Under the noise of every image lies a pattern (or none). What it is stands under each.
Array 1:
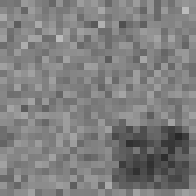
one block
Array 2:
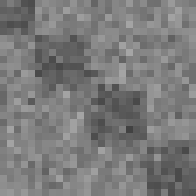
blocks along the diagonal
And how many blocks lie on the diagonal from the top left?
4
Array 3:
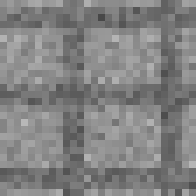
bands of rows crossing bands of columns
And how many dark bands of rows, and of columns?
3 and 2
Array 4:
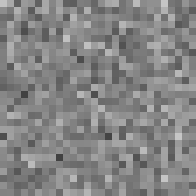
only noise
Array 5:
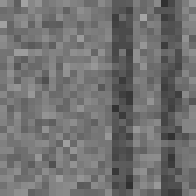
bands of columns
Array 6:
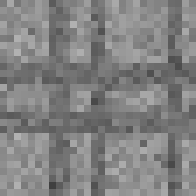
bands of rows crossing bands of columns
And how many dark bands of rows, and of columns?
2 and 3
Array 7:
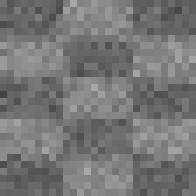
a checkerboard
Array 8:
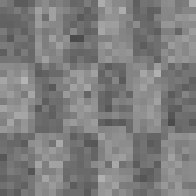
a checkerboard
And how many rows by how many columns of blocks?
3 by 6
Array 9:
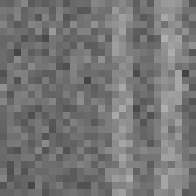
bands of columns
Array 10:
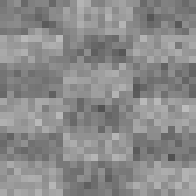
a checkerboard
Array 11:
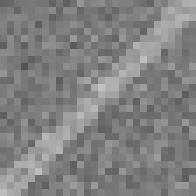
a diagonal band
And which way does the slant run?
bottom left to top right
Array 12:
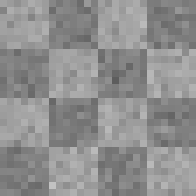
a checkerboard
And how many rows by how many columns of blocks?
4 by 4
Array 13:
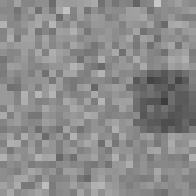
one block
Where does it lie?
middle right
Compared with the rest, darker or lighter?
darker
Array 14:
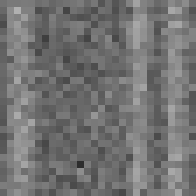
bands of columns
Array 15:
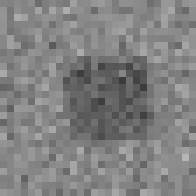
one block
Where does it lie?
centre
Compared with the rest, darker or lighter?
darker
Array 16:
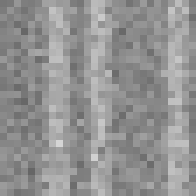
bands of columns
